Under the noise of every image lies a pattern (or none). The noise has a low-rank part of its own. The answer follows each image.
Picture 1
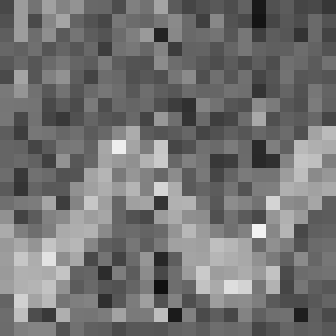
a wavy band
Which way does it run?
left to right
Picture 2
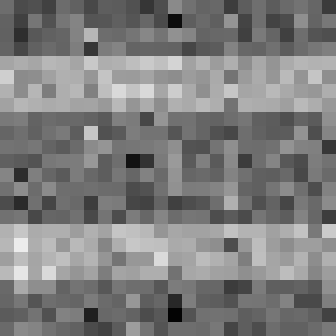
horizontal stripes
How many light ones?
2
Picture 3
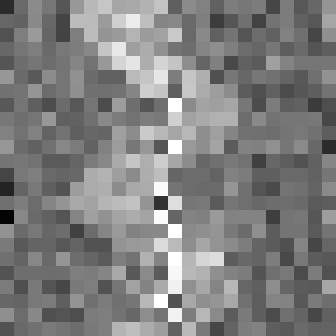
a wavy band
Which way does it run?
top to bottom
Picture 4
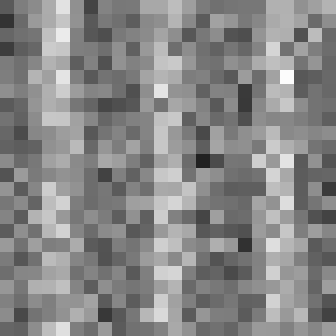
vertical stripes
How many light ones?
3
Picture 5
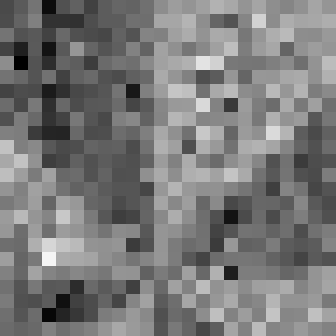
spokes from one point
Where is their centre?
bottom middle
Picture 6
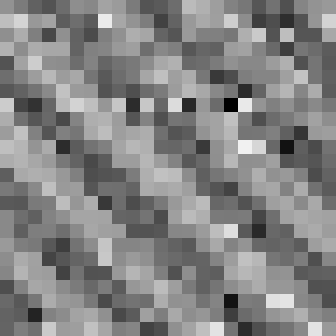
diagonal stripes
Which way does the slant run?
top left to bottom right
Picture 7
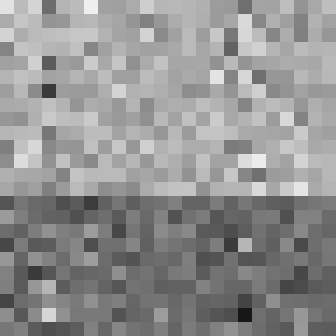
a sharp edge
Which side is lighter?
top
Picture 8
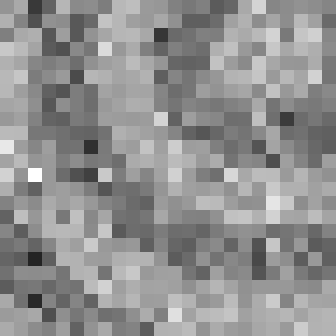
rings round one point
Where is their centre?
top right
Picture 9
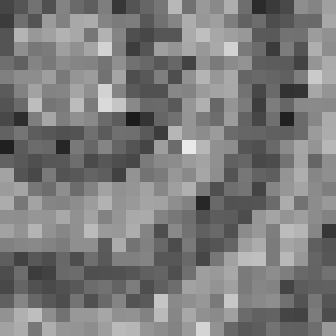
rings round one point
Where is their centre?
top left
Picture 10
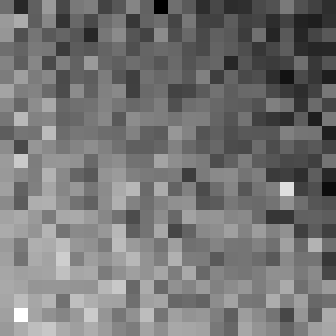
a smooth slope
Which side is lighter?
bottom left
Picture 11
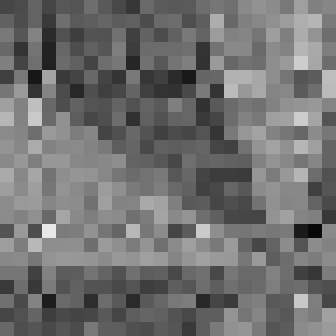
spokes from one point
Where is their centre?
bottom right
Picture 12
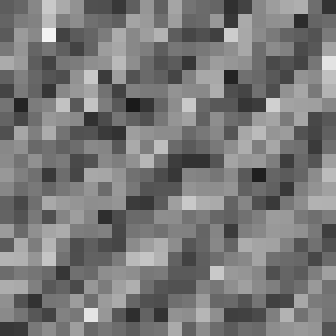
diagonal stripes
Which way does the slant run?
bottom left to top right
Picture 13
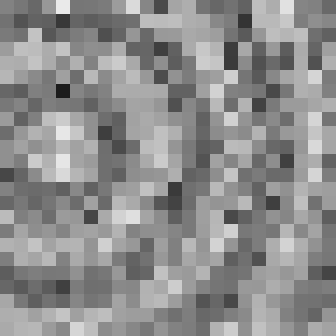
rings round one point
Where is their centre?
middle left
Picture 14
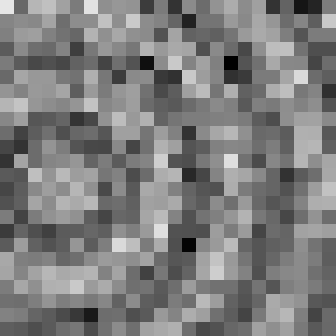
rings round one point
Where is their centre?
middle left
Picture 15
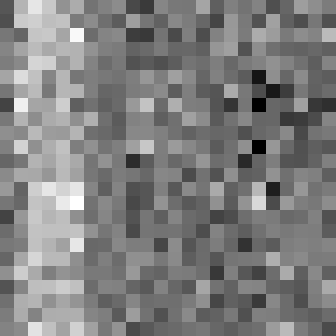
one vertical stripe
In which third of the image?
left
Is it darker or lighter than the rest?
lighter
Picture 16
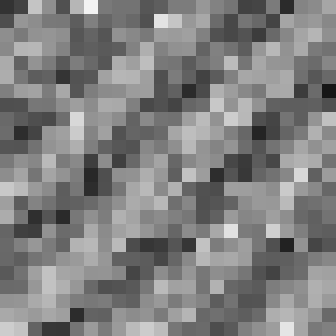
diagonal stripes
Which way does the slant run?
bottom left to top right
